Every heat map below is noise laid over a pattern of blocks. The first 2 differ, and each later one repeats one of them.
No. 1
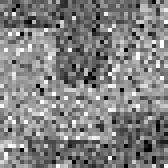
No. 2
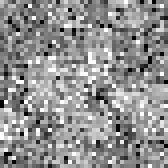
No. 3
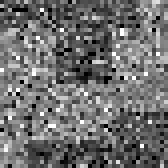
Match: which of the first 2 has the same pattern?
1
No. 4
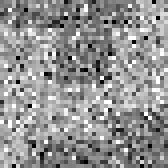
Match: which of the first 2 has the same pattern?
1
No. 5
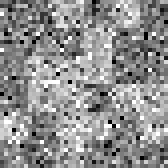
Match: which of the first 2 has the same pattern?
2
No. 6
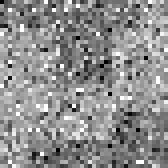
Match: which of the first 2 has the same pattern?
1
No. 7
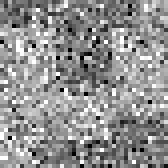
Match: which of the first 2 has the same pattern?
1
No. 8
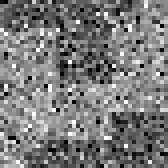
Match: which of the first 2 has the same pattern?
1
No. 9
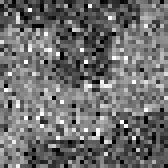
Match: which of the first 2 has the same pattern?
1
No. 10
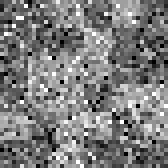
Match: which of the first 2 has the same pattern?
2
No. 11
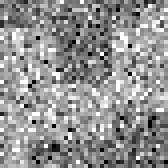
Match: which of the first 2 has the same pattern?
1
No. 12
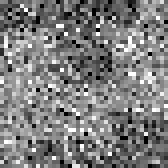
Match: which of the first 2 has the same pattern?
1
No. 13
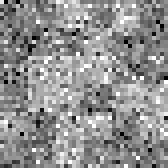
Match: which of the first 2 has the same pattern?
2
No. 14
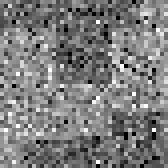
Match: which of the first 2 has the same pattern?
1
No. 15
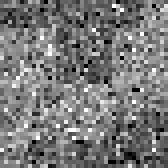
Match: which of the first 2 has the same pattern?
1
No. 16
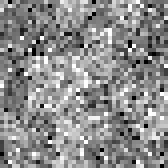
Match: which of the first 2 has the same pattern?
2
